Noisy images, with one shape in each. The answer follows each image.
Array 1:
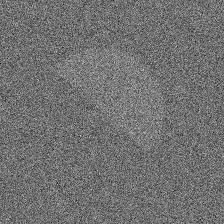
half disc
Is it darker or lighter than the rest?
lighter
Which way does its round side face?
up and right
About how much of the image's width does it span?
half
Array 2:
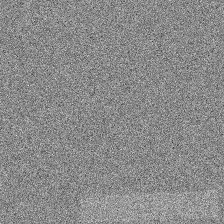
bar
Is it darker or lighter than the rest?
lighter
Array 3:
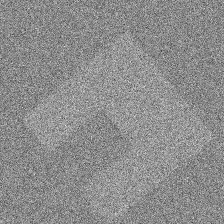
square with a notch
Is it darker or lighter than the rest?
lighter
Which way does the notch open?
down and left
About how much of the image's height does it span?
nearly all
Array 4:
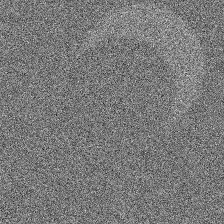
crescent
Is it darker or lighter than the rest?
lighter
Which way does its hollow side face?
down and left
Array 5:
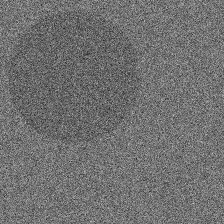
disc
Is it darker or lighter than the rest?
darker
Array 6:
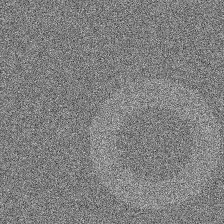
ring
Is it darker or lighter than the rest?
lighter
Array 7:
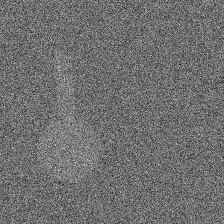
lollipop
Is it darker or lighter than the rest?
lighter
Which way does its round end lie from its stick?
down
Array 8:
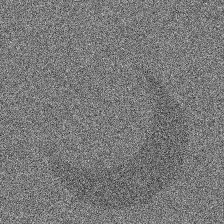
crescent
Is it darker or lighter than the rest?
darker
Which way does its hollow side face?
up and left
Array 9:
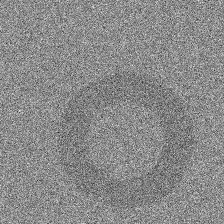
ring
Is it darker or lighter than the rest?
darker
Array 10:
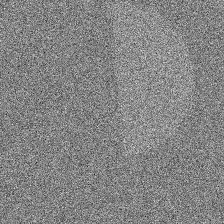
half disc
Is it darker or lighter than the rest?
lighter
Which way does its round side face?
right
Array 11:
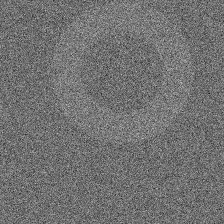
ring
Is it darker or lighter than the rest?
lighter
